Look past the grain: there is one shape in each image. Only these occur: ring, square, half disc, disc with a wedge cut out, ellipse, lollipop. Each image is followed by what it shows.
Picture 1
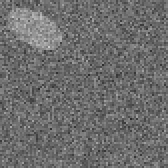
ellipse
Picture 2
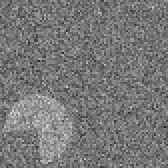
disc with a wedge cut out
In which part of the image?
bottom left
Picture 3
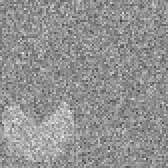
disc with a wedge cut out
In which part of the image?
bottom left
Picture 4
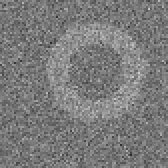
ring
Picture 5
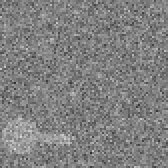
lollipop
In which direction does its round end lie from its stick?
left
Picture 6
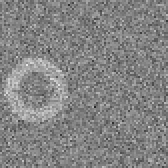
ring
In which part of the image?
middle left
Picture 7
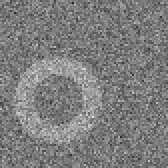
ring
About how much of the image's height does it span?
half
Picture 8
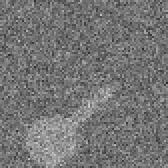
lollipop
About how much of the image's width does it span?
half
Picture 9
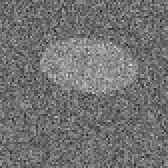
ellipse
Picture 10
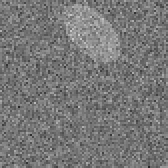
ellipse
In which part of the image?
top middle
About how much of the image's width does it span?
a third
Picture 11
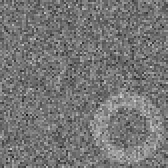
ring
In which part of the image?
bottom right
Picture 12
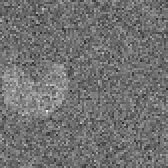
disc with a wedge cut out
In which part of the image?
middle left
